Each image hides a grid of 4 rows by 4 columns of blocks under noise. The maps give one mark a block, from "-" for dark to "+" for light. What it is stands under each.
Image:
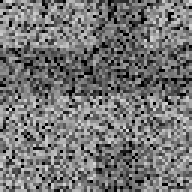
+ + - +
- - - -
+ + + +
+ + - +
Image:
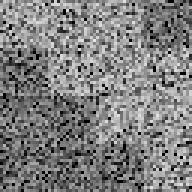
+ + + -
- + + +
- - + +
- - - +
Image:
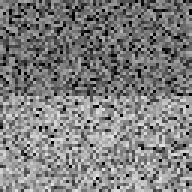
- - - -
- - - -
+ + + +
+ + + +
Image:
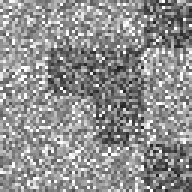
+ + + -
+ - - +
+ + - +
+ + + -
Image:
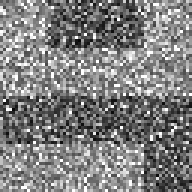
+ - - +
+ + + +
- - - -
+ + + -
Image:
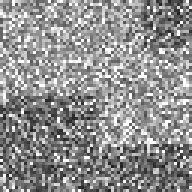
+ + + -
+ + + +
- - + +
- - - -
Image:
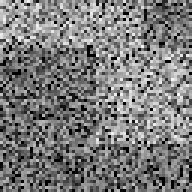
+ + + -
- - + +
- - + +
- - - -
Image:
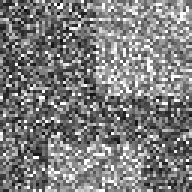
- - + +
- - + +
- - - -
- + + -
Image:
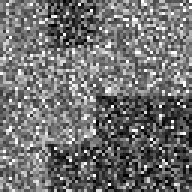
+ - + +
+ + + +
+ + - -
+ - - -
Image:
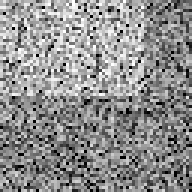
+ + + -
+ + + -
- - - -
- - - -
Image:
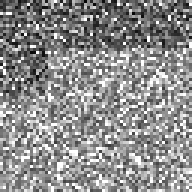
- - - -
- + + +
+ + + +
+ + + +
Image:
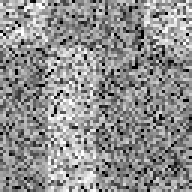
+ - - +
- + - -
- + - -
- + - -
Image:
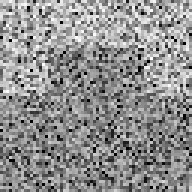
+ + + +
+ - - +
- - - -
- - - -
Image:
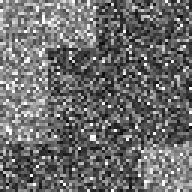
+ + - -
+ - - -
+ - - -
- - - +
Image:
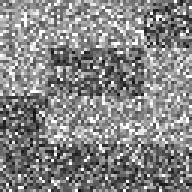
+ + + -
+ - - +
- + + +
- - - -
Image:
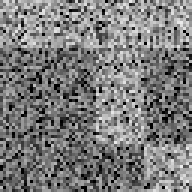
+ + + +
- - + -
- - + -
- - - +
